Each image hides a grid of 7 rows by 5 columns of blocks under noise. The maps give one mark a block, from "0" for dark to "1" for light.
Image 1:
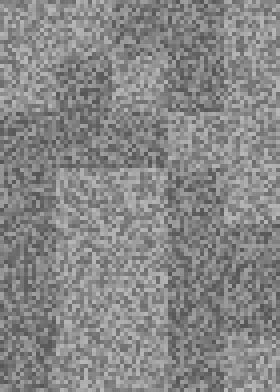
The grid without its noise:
1 1 0 0 1
1 0 1 0 1
0 0 0 1 1
0 1 1 0 1
0 1 1 0 0
0 1 1 0 0
0 1 1 0 1
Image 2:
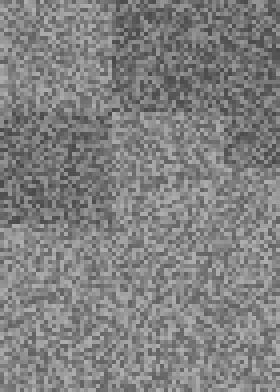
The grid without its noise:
1 1 0 0 0
1 1 0 0 0
0 0 1 1 0
0 0 1 1 1
1 1 1 1 1
1 1 1 1 1
1 1 1 1 1
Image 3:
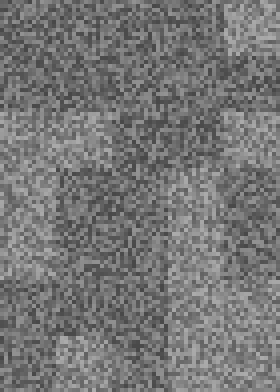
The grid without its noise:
0 0 0 0 1
0 0 0 0 0
1 1 0 0 1
1 0 0 1 0
1 0 0 1 0
0 0 0 1 1
0 1 0 1 1
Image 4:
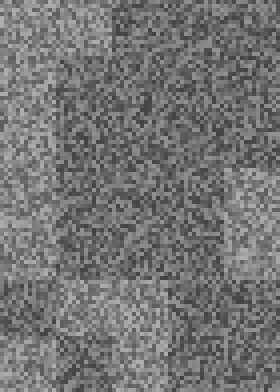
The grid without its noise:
1 1 0 0 0
1 0 0 0 0
1 0 0 0 0
1 0 0 0 1
1 0 0 0 1
0 1 1 0 0
1 0 1 0 0
